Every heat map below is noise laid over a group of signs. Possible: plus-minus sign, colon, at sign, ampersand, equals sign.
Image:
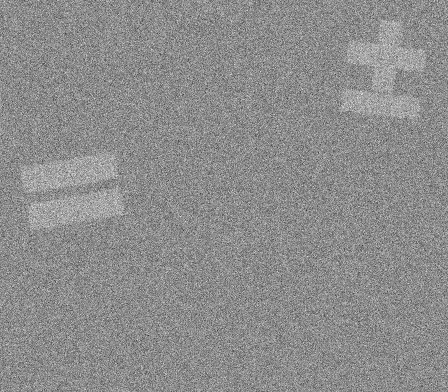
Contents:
top right: plus-minus sign; middle left: equals sign
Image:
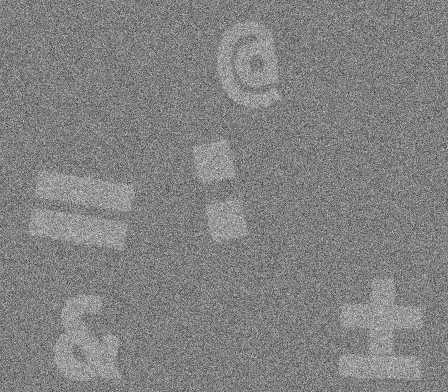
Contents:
top middle: at sign; middle left: equals sign; centre: colon; bottom left: ampersand; bottom right: plus-minus sign
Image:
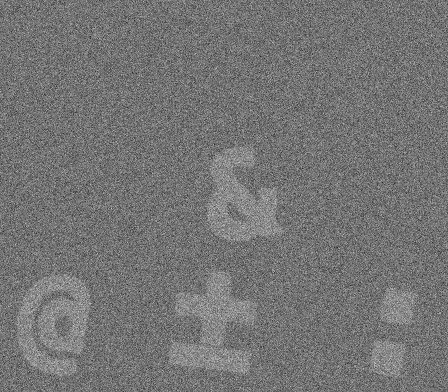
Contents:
centre: ampersand; bottom left: at sign; bottom middle: plus-minus sign; bottom right: colon
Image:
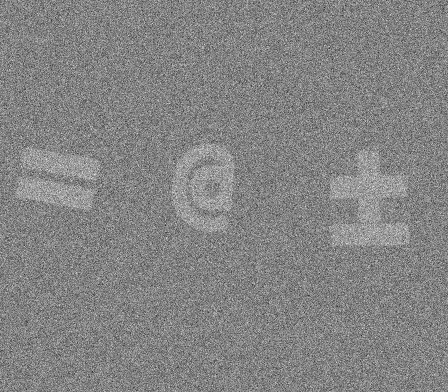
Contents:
middle left: equals sign; centre: at sign; middle right: plus-minus sign
